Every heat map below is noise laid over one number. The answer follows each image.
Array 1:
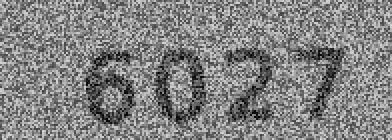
6027
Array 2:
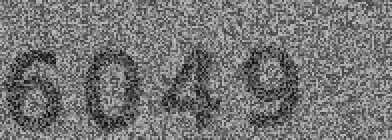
6049
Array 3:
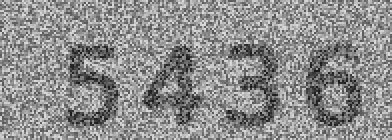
5436
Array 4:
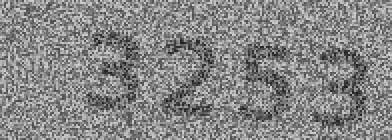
3253
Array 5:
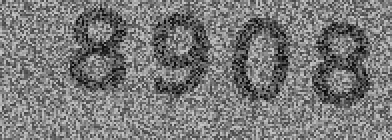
8908
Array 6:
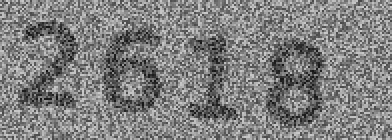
2618
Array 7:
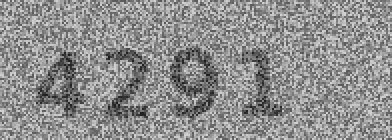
4291
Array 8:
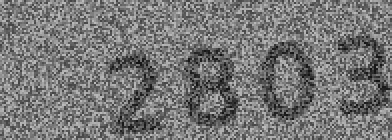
2803
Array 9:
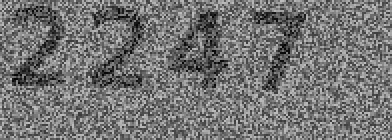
2247
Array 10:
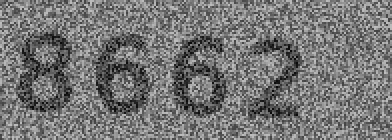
8662
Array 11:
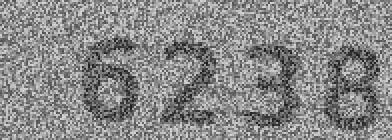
6238
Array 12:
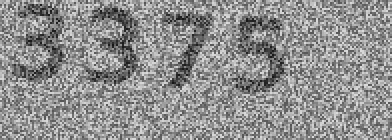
3375
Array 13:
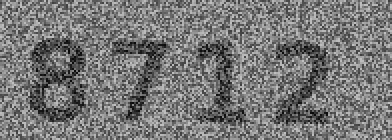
8712
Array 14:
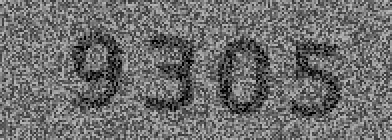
9305
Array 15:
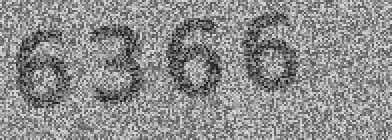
6366
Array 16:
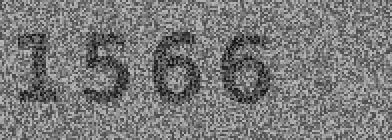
1566
